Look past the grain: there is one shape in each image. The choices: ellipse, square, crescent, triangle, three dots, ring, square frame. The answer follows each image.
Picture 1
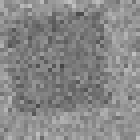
square
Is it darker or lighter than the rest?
darker
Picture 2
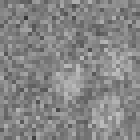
three dots
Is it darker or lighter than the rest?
lighter
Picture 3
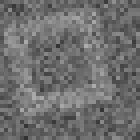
square frame
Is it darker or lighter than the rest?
lighter
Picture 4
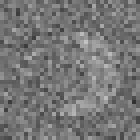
crescent
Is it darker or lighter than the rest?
lighter
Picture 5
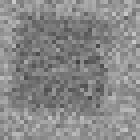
square
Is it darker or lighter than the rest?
darker
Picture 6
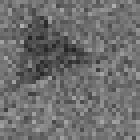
triangle
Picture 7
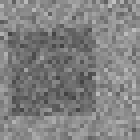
square
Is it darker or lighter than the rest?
darker
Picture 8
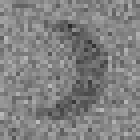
crescent
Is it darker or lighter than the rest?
darker
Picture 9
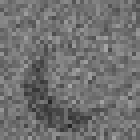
crescent
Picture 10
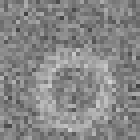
ring
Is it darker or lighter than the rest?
lighter
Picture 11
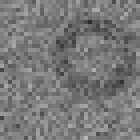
ring
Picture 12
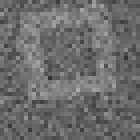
square frame
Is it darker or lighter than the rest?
lighter
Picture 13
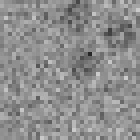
three dots
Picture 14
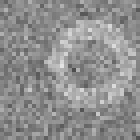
ring
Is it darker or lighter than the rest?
lighter
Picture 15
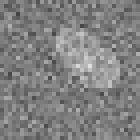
ellipse
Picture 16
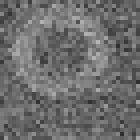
ring
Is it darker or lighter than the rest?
lighter
